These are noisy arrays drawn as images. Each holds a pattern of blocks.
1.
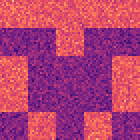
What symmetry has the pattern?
left and right mirror each other
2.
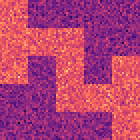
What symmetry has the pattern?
the same after a half turn
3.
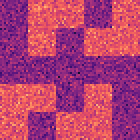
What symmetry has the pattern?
the same after a half turn
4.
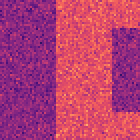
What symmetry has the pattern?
top and bottom mirror each other
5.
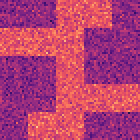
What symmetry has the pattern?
the same after a half turn
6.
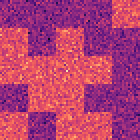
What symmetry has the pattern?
mirrored about the diagonal from the bottom left
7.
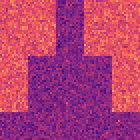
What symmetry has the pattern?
left and right mirror each other
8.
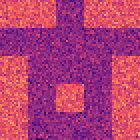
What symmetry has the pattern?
left and right mirror each other
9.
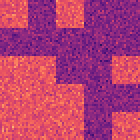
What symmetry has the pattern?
mirrored about the diagonal from the bottom left
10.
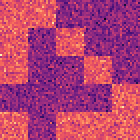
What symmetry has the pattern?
mirrored about the diagonal from the bottom left
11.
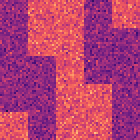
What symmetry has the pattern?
the same after a half turn
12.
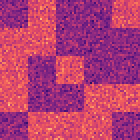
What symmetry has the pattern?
mirrored about the diagonal from the bottom left
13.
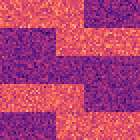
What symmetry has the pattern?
the same after a half turn
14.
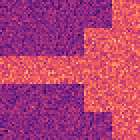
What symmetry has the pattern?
top and bottom mirror each other
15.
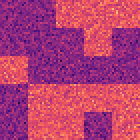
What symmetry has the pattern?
no symmetry
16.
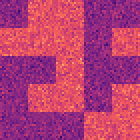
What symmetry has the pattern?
no symmetry
